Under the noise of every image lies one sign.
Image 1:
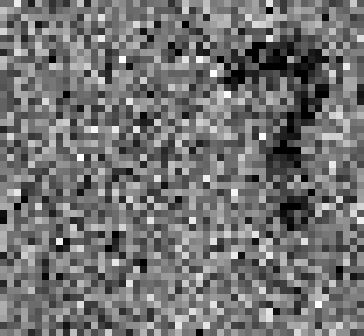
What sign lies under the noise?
question mark
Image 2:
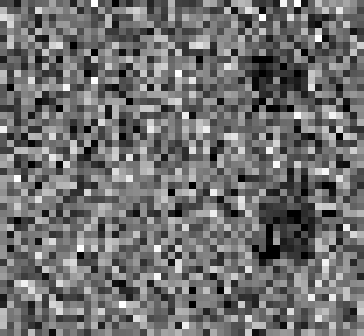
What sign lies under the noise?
colon
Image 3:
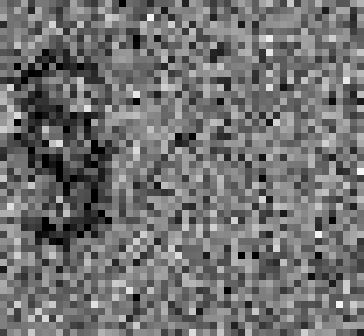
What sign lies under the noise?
section sign
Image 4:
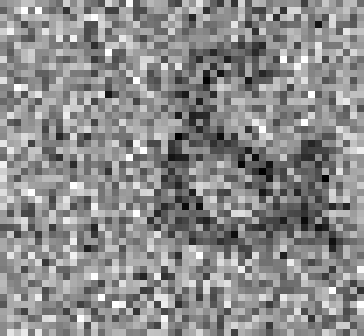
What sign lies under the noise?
ampersand
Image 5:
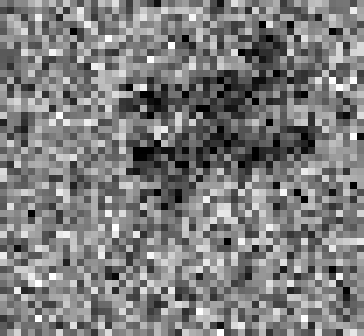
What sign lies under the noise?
not-equal sign
